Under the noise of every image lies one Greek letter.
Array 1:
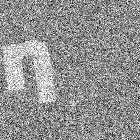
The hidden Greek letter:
eta
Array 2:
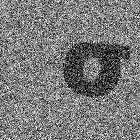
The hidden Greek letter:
sigma
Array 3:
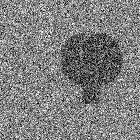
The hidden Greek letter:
phi
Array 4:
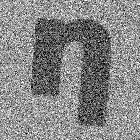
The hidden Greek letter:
eta
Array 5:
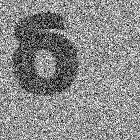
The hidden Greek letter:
delta
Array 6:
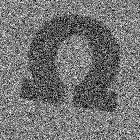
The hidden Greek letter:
omega
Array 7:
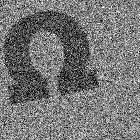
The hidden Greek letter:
omega
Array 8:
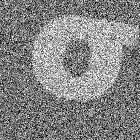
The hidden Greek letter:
sigma
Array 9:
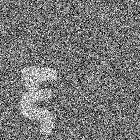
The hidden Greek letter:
xi
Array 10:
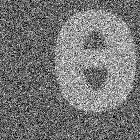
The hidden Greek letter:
theta
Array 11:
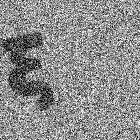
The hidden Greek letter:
xi
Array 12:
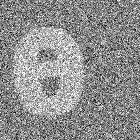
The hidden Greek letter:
theta
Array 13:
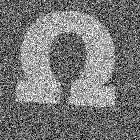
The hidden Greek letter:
omega
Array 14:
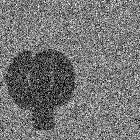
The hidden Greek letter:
phi
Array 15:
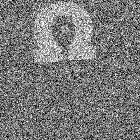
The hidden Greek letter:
omega
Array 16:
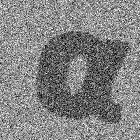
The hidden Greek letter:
alpha
